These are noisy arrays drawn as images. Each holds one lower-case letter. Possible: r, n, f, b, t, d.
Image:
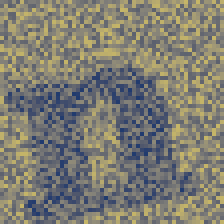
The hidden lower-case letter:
n
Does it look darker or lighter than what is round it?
darker
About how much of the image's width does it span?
nearly all
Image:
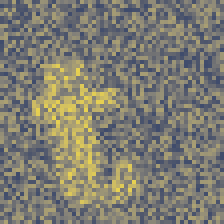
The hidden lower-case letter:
t
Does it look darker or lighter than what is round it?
lighter
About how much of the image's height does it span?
two thirds
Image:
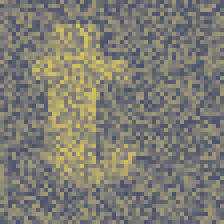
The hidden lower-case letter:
t
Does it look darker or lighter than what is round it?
lighter
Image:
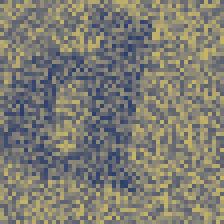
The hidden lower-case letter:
d
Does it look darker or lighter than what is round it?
darker
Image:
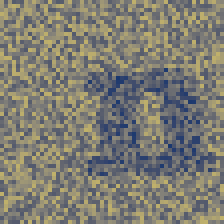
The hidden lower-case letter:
n
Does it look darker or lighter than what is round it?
darker
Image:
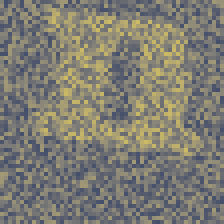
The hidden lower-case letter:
n
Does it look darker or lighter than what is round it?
lighter
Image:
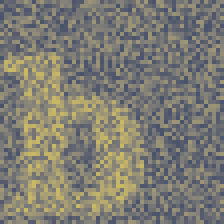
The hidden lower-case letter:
b
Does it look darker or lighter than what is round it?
lighter
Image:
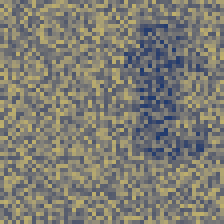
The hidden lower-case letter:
t
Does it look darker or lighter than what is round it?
darker
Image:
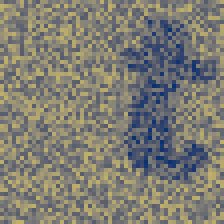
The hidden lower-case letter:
t
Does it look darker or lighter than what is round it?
darker
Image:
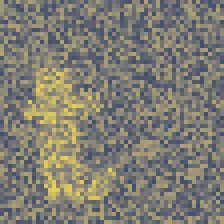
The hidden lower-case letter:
t
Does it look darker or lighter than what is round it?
lighter
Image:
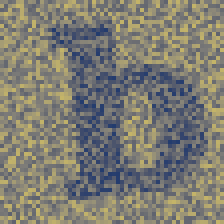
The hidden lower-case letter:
b
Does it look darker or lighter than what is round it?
darker
